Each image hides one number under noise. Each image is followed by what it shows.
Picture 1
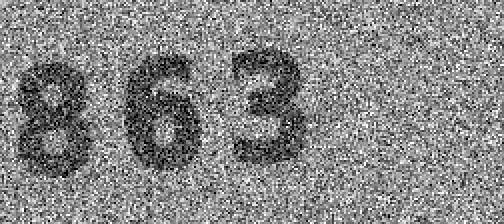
863
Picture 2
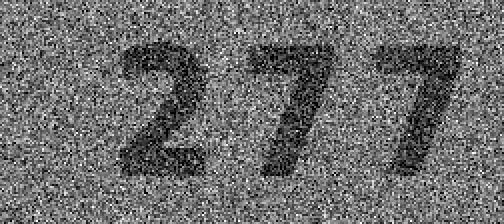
277
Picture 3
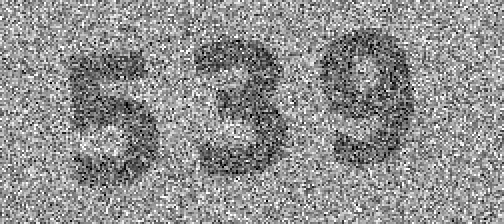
539
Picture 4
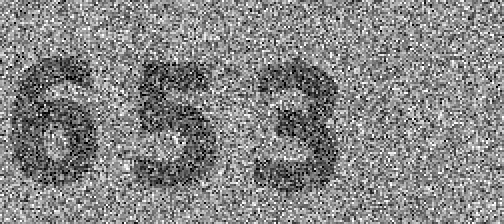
653
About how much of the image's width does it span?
two thirds
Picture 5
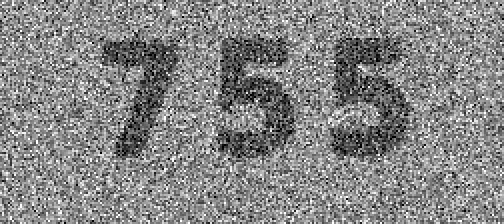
755
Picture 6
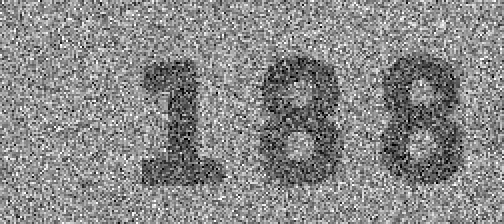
188
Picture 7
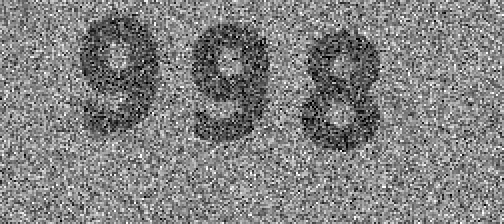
998
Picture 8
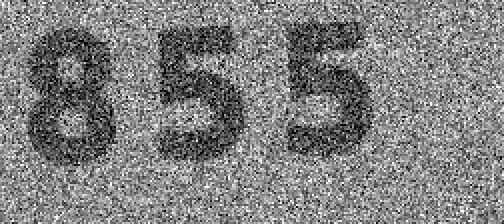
855
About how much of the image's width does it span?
two thirds
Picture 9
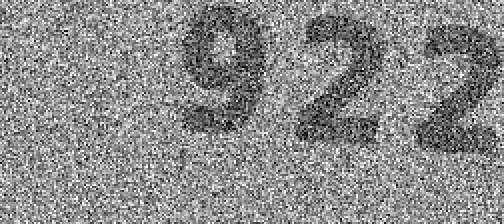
922
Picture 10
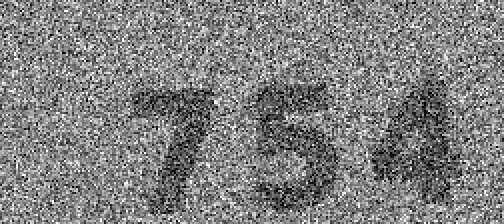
754
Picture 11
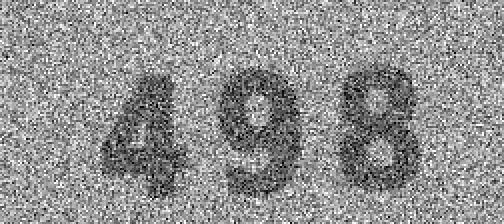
498
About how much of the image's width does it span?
two thirds
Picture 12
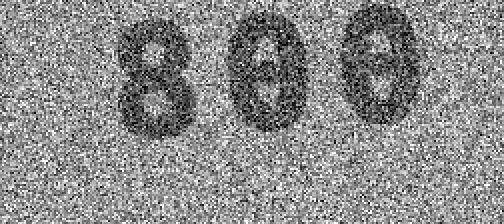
800
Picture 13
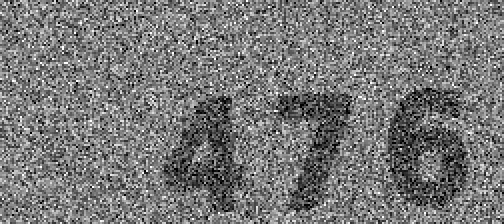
476
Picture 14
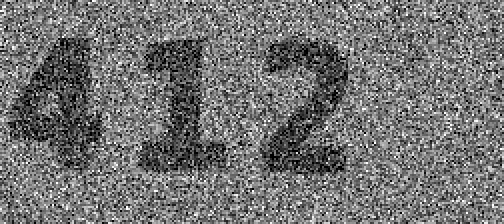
412
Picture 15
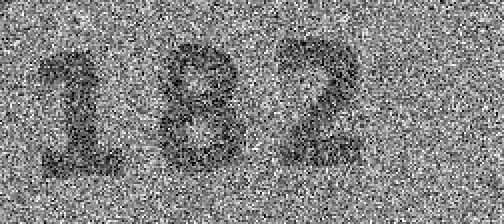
182
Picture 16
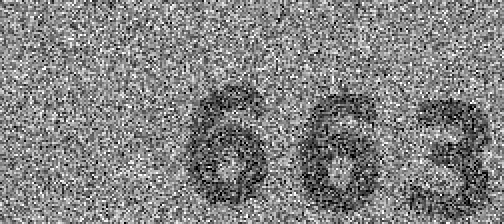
663
